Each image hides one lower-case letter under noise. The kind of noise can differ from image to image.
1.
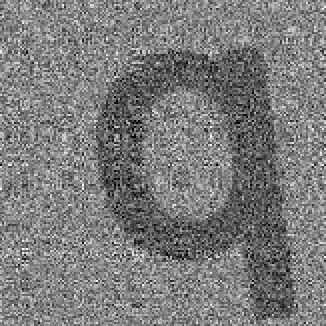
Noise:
low rank plus noise
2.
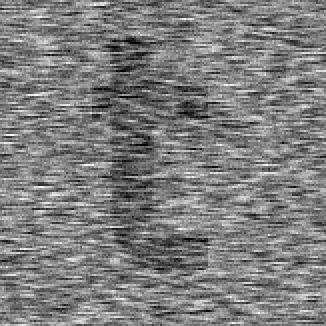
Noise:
streaked along the rows
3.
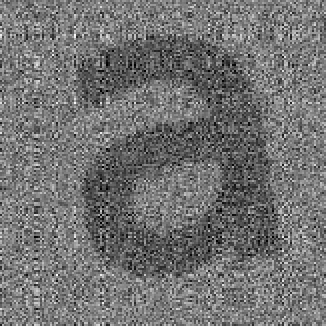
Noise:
low rank plus noise
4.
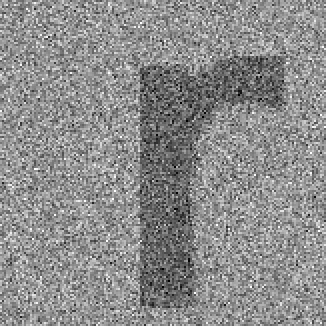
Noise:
independent entries
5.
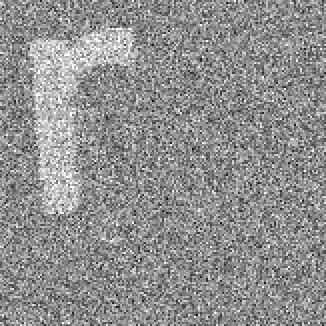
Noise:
independent entries
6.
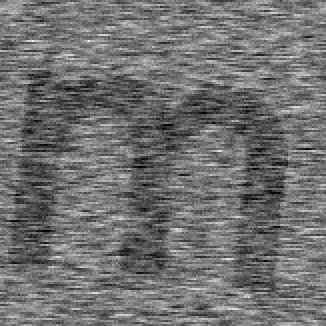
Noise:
streaked along the rows
